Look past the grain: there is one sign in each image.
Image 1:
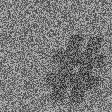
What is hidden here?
dark hash sign
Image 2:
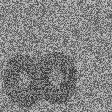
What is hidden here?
dark infinity sign
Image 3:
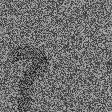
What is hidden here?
dark question mark
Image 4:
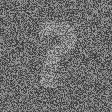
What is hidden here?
light question mark
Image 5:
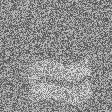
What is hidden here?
light approximately sign
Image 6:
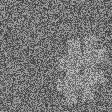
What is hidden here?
light hash sign
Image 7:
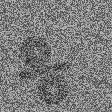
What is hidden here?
dark percent sign
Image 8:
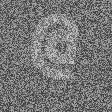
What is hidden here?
light at sign
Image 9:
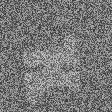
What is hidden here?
light not-equal sign
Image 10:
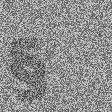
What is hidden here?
dark section sign
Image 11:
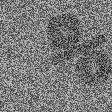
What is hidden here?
dark percent sign
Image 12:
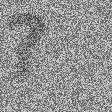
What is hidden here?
dark question mark
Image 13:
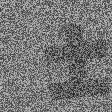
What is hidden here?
dark plus-minus sign
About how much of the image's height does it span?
two thirds
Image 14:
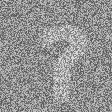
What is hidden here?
light question mark
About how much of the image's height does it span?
two thirds
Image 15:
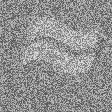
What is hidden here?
light approximately sign
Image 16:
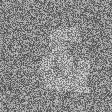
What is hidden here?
light ampersand
